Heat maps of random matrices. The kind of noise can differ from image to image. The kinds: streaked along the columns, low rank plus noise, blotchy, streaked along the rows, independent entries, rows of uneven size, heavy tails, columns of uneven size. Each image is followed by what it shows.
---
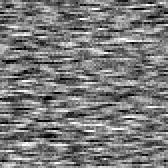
streaked along the rows
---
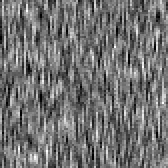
streaked along the columns
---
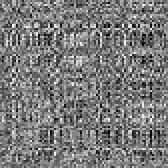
low rank plus noise
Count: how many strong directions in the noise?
two
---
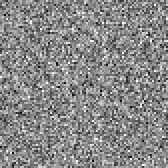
independent entries
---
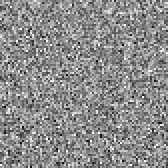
independent entries
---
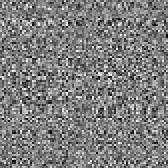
low rank plus noise
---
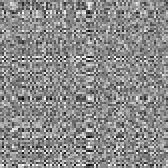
low rank plus noise
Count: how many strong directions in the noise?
one
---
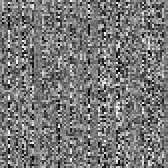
columns of uneven size
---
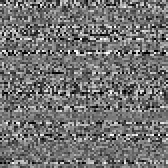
rows of uneven size
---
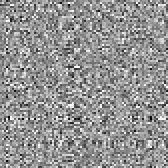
low rank plus noise
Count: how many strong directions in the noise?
three or four
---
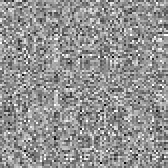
low rank plus noise
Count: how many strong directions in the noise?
five to eight
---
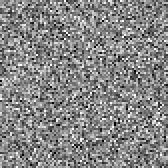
independent entries
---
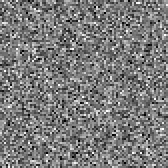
independent entries
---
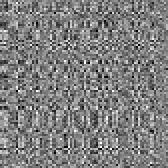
low rank plus noise
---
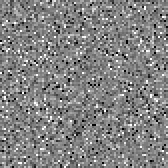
heavy tails
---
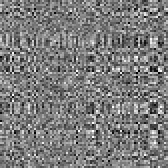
low rank plus noise
